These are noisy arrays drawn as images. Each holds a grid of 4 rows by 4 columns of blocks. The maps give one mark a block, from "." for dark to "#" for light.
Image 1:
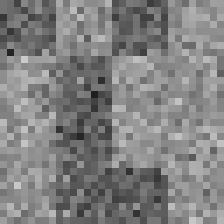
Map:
. # . #
# . # #
# . # #
# . . #
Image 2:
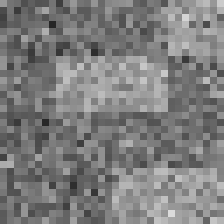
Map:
. . . #
. # # .
. . . .
. . # #
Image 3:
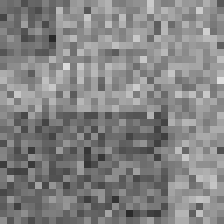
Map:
. # # #
# # # #
. . . #
. . . #
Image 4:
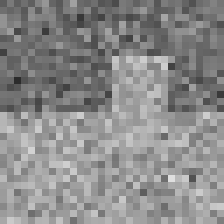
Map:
. . . .
. . # .
# # # #
# # # #
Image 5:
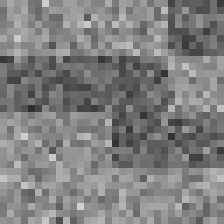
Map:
# # # .
. . . #
# # . .
# # # #
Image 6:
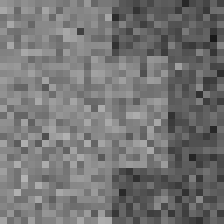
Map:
# # . .
# # # .
# # # .
# # . .
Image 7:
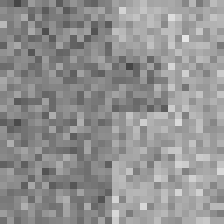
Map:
. . # #
. . . #
. . # #
. . # #
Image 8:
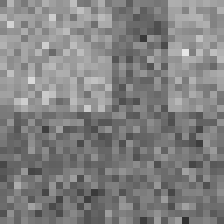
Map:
# # . #
# # . #
. . . .
. . . .
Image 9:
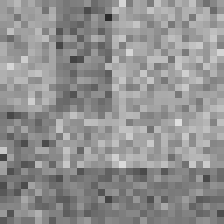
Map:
# . # #
# . # #
. # # #
. . . .
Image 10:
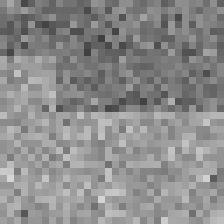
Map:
. . . .
# . . .
# # # #
# # # #
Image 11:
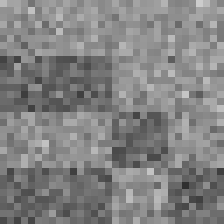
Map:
# # # #
. . # #
# # . #
. . # .
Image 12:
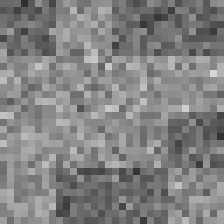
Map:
. # . .
# # # #
# # # .
# . . #
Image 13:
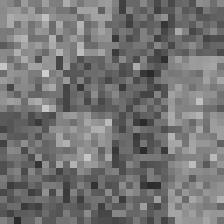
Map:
# # . .
# . . #
. # . #
. . . #
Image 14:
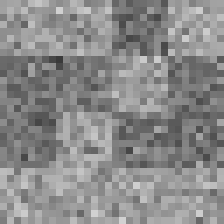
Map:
# # . #
. . # .
. # . .
# # # #
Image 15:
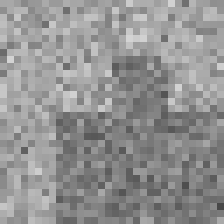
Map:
# # # #
# # . #
# . . .
# . . .
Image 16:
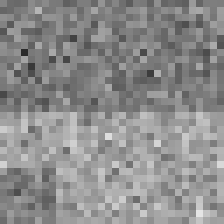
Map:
. . . .
. . . .
# # # #
. # # #
